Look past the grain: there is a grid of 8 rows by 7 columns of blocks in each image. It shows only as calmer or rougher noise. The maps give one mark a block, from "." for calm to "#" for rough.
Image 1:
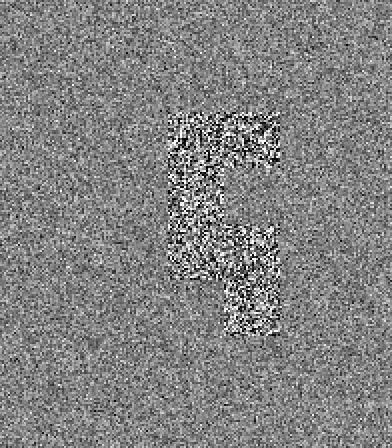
. . . . . . .
. . . . . . .
. . . # # . .
. . . # . . .
. . . # # . .
. . . . # . .
. . . . . . .
. . . . . . .
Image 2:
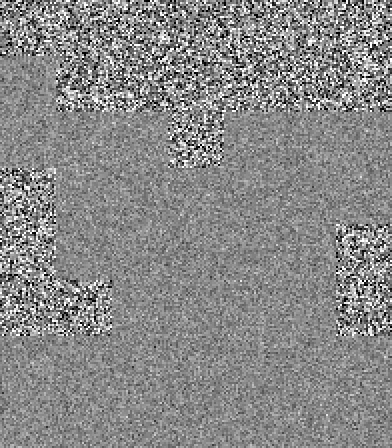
# # # # # # #
. # # # # # #
. . . # . . .
# . . . . . .
# . . . . . #
# # . . . . #
. . . . . . .
. . . . . . .
